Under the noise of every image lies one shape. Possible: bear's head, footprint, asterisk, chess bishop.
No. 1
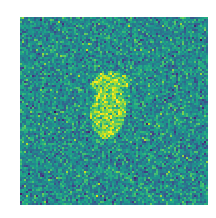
footprint
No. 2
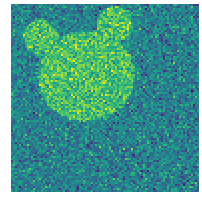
bear's head
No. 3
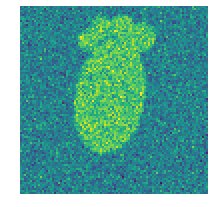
footprint
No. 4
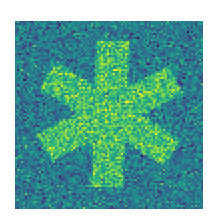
asterisk
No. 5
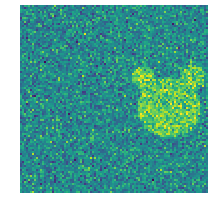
bear's head
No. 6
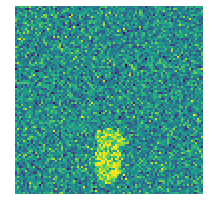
footprint
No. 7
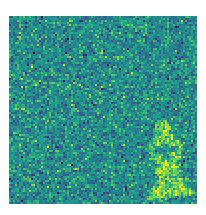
chess bishop
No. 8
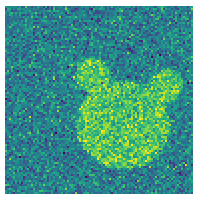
bear's head
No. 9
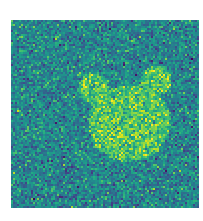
bear's head
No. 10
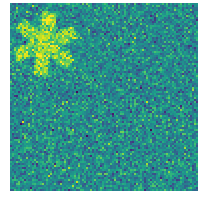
asterisk
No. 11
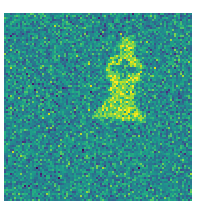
chess bishop
